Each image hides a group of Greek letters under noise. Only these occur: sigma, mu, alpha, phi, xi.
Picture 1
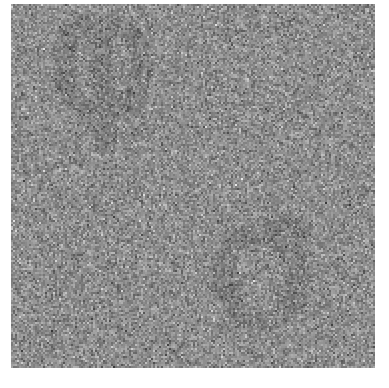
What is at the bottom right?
sigma
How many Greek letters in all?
2
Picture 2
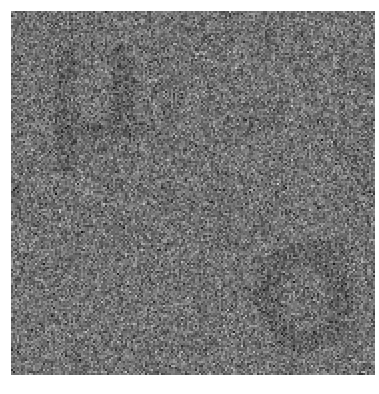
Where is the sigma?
bottom right
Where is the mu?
top left
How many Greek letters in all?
2
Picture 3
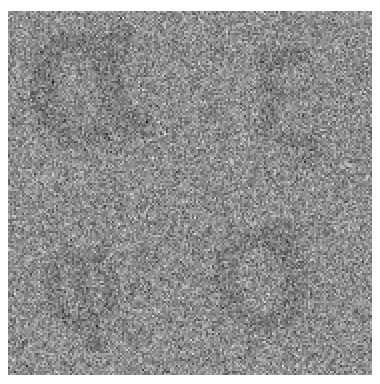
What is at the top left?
alpha
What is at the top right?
xi
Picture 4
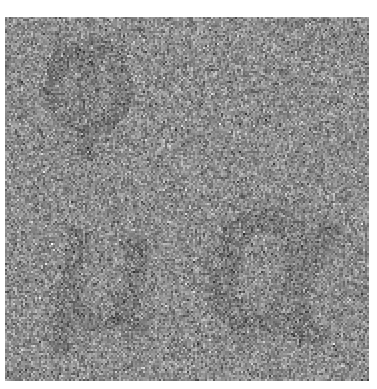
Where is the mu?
bottom left
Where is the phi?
top left
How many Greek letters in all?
3
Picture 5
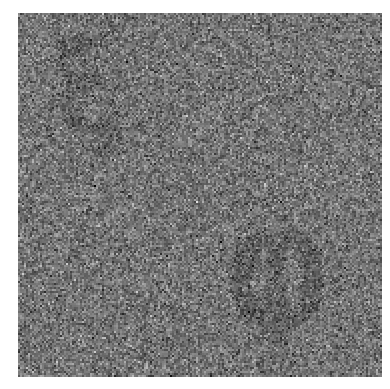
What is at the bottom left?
nothing
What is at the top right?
nothing
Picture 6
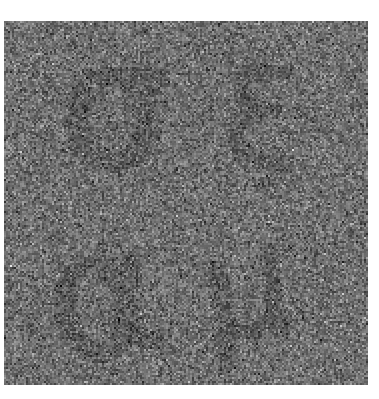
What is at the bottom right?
mu
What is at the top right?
xi
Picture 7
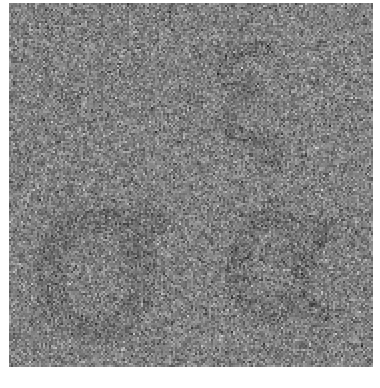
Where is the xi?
top right
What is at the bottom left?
sigma
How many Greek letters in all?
3
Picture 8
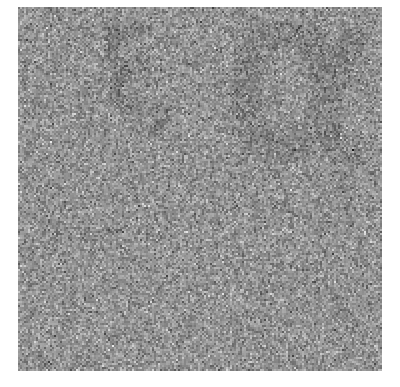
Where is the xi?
top left
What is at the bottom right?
nothing
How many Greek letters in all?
2
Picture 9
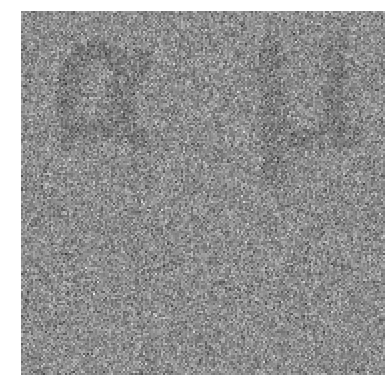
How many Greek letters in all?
2
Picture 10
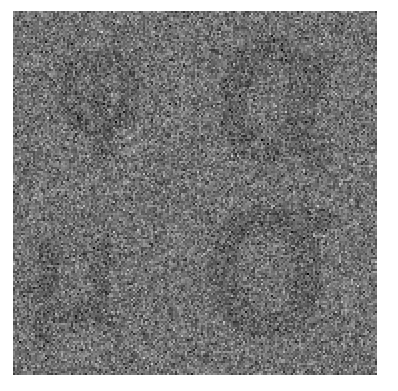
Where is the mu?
bottom left
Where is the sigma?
bottom right
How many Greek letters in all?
4
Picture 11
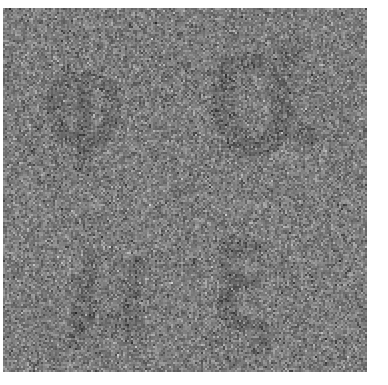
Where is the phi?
top left
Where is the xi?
bottom right
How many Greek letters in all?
4
